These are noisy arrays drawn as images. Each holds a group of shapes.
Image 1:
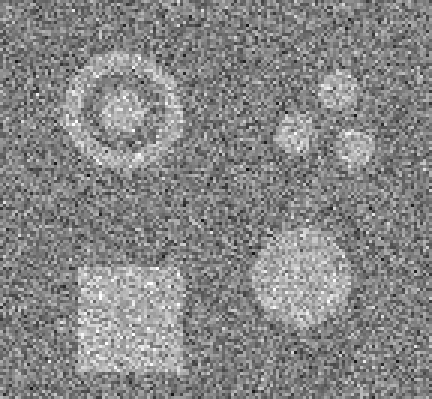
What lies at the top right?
three dots
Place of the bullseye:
top left
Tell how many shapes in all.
4
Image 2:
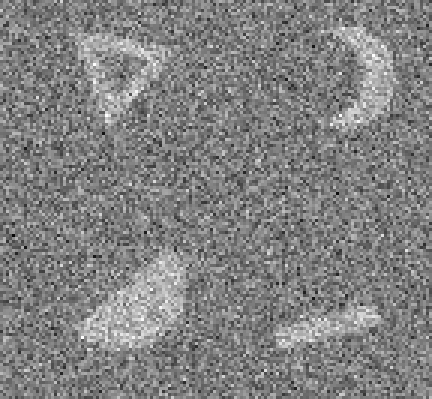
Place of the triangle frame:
top left
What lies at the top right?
crescent
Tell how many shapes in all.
4
